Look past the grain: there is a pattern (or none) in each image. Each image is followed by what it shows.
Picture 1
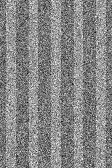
vertical stripes
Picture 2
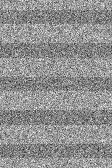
horizontal stripes
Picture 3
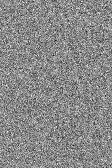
only noise
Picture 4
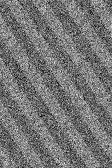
diagonal stripes
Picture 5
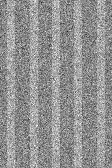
vertical stripes
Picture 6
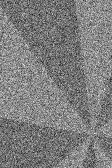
spokes from one point
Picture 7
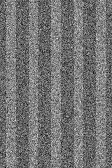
vertical stripes
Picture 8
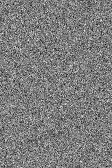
only noise
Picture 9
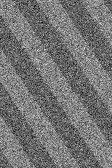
diagonal stripes
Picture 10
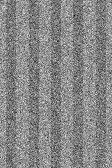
vertical stripes
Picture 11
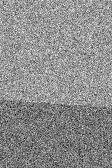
a sharp edge
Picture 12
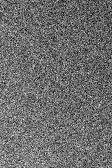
a smooth slope
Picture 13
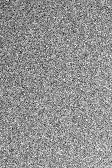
a smooth slope
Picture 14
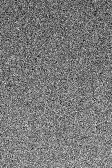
a smooth slope
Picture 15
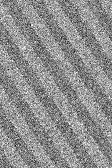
diagonal stripes
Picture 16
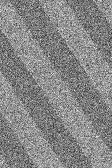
diagonal stripes
